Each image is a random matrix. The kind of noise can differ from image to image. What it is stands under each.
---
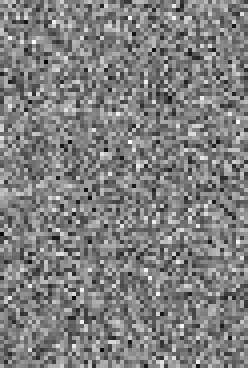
independent entries
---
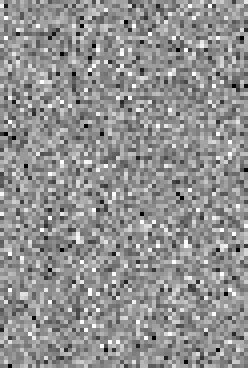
heavy tails
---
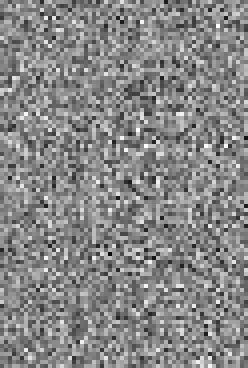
low rank plus noise
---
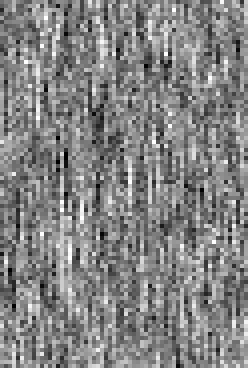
streaked along the columns
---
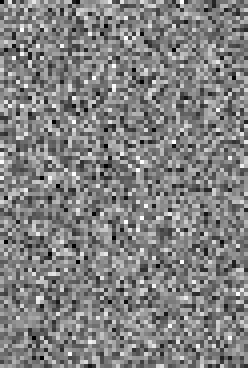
independent entries
